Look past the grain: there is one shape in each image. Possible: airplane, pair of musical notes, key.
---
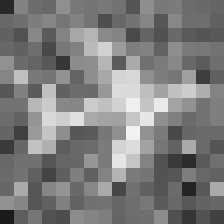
light airplane
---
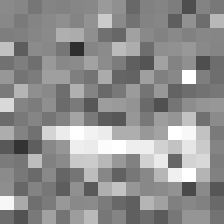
light key
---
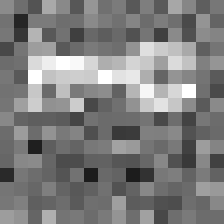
light key
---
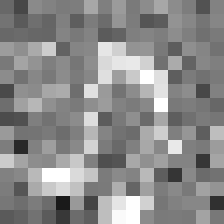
light pair of musical notes
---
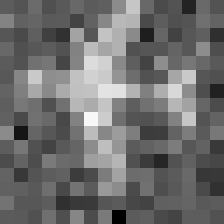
light airplane
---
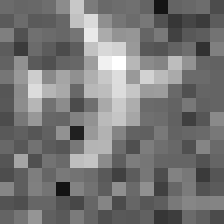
light airplane
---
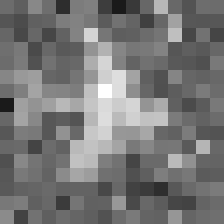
light airplane
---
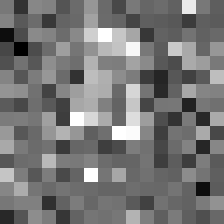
light pair of musical notes
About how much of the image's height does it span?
half
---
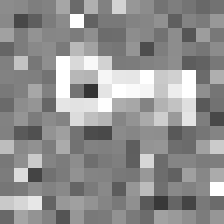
light key
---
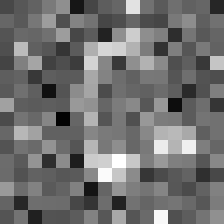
light pair of musical notes
